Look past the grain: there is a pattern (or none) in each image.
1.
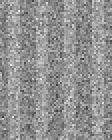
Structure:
vertical stripes
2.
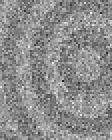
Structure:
rings round one point
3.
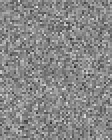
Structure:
only noise
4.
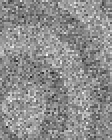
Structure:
rings round one point
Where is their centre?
bottom left
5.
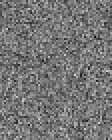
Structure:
only noise
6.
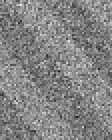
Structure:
diagonal stripes
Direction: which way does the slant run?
top left to bottom right
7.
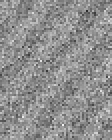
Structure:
diagonal stripes
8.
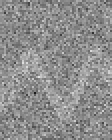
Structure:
a wavy band
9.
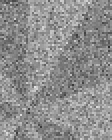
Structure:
spokes from one point
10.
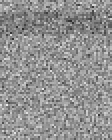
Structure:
one horizontal stripe
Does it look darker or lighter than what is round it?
darker
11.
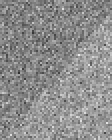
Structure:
a sharp edge
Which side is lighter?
bottom right
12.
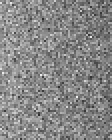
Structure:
a smooth slope
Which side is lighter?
left
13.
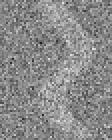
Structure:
a wavy band
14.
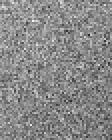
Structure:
a smooth slope
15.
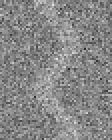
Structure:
a wavy band
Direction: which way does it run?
top to bottom
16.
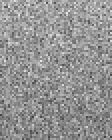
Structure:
a smooth slope
